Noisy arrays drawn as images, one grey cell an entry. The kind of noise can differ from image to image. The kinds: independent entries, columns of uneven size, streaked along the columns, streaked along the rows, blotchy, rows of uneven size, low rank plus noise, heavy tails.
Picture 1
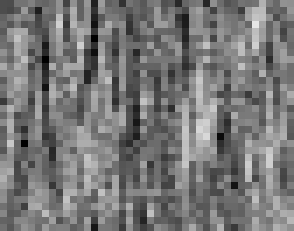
streaked along the columns
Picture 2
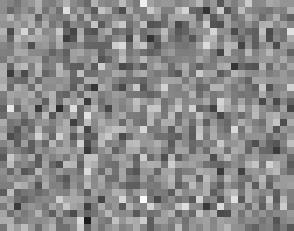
low rank plus noise
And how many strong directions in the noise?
three or four
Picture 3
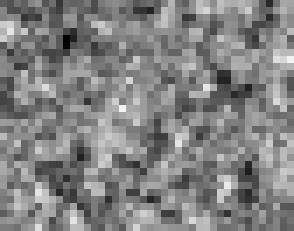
blotchy
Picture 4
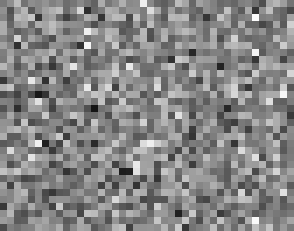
independent entries
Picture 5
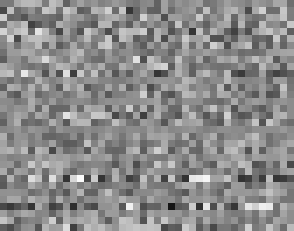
rows of uneven size
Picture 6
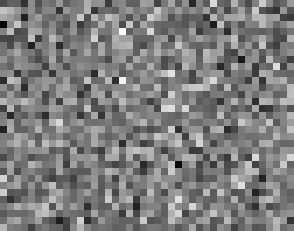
independent entries
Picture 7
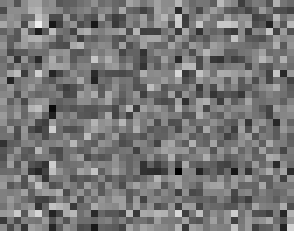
low rank plus noise
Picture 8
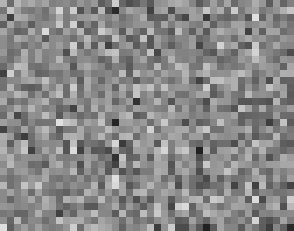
low rank plus noise
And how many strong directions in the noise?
five to eight
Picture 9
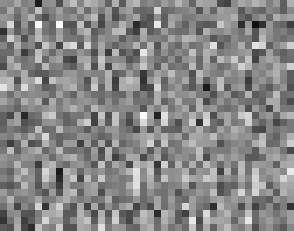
low rank plus noise
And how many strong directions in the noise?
two
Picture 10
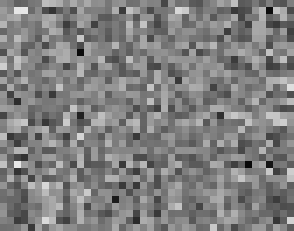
low rank plus noise
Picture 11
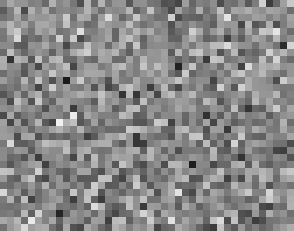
independent entries
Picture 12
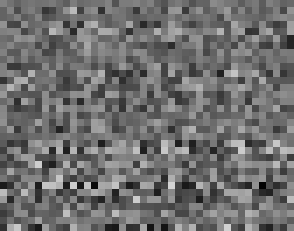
rows of uneven size
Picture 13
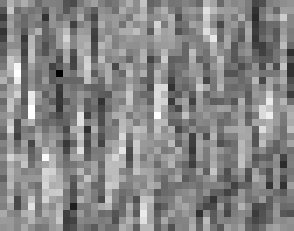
streaked along the columns
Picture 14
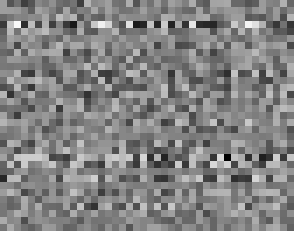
rows of uneven size
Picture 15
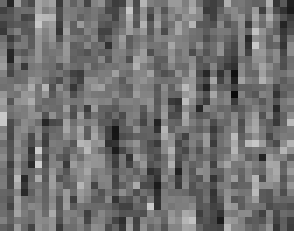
streaked along the columns
